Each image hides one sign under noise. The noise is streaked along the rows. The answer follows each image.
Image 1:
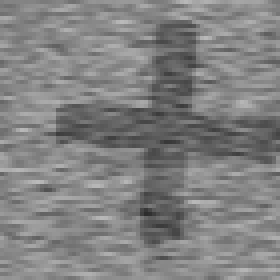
plus sign
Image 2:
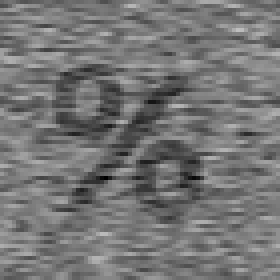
percent sign
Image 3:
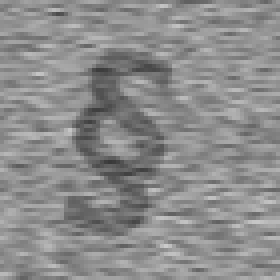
section sign
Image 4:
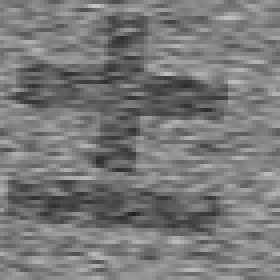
plus-minus sign
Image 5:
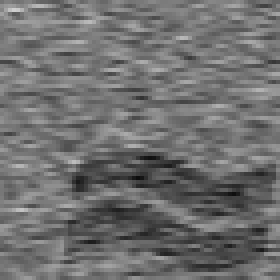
approximately sign
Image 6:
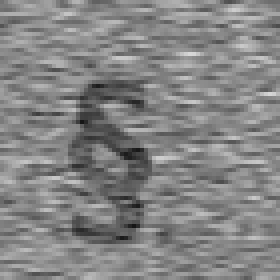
section sign
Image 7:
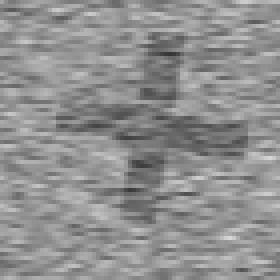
plus sign
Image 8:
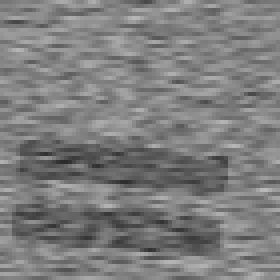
equals sign
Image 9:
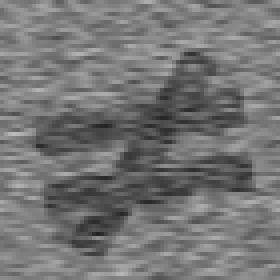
not-equal sign
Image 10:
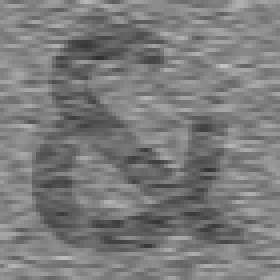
ampersand
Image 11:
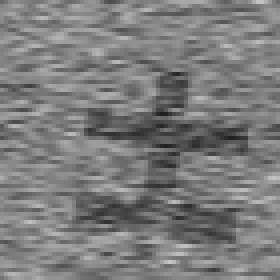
plus-minus sign
